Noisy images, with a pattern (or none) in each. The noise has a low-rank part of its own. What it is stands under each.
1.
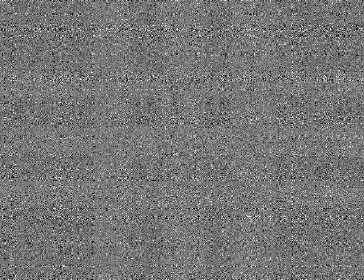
bands of rows crossing bands of columns
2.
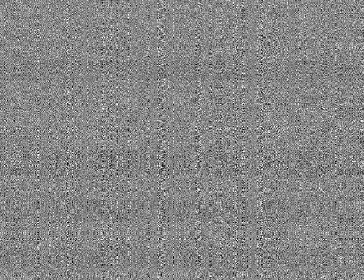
bands of rows
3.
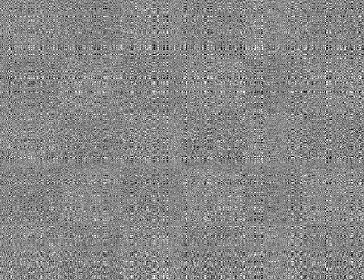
a checkerboard
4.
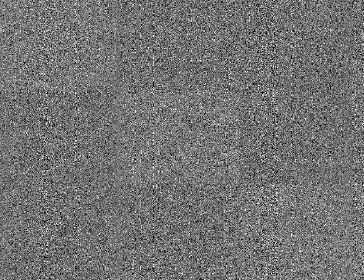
blocks along the diagonal
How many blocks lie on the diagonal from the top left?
3
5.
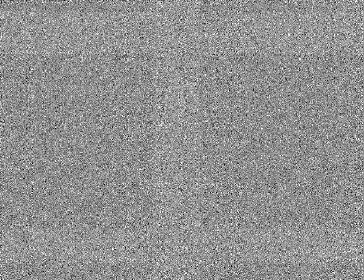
bands of rows crossing bands of columns
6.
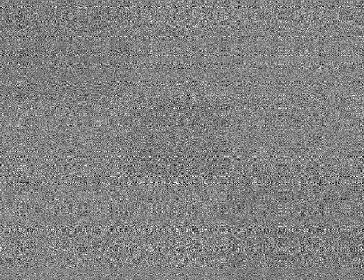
blocks along the diagonal
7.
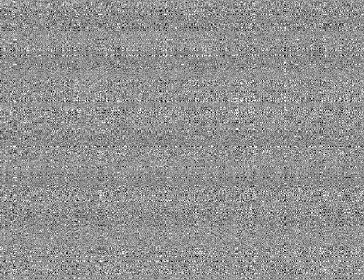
bands of rows
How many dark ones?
5
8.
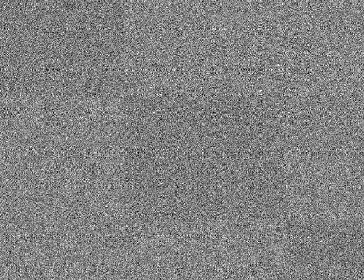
blocks along the diagonal
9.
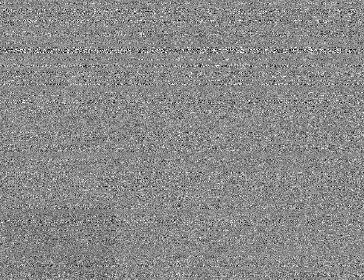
one block
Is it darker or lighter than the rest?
darker
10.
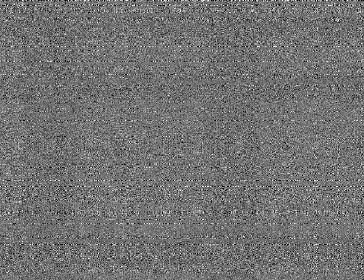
bands of rows crossing bands of columns
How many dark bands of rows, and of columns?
3 and 2
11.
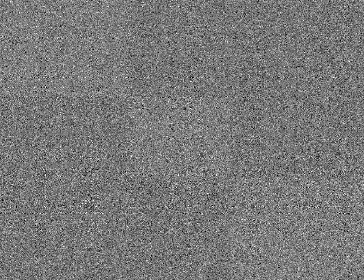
blocks along the diagonal
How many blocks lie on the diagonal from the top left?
3
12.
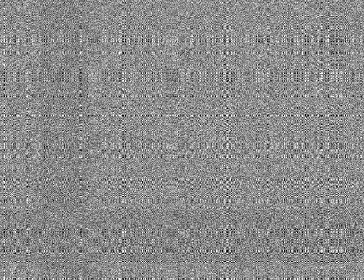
bands of rows crossing bands of columns
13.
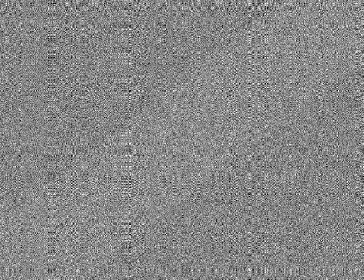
a diagonal band
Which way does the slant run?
bottom left to top right
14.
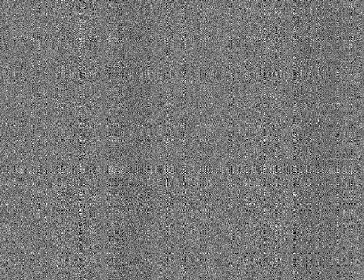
bands of columns
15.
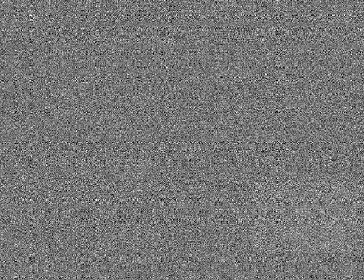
one block
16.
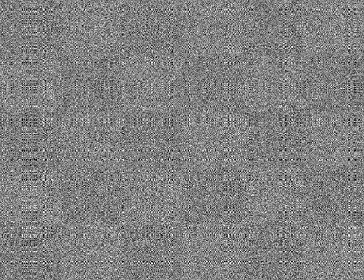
a checkerboard
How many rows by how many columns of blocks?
5 by 6
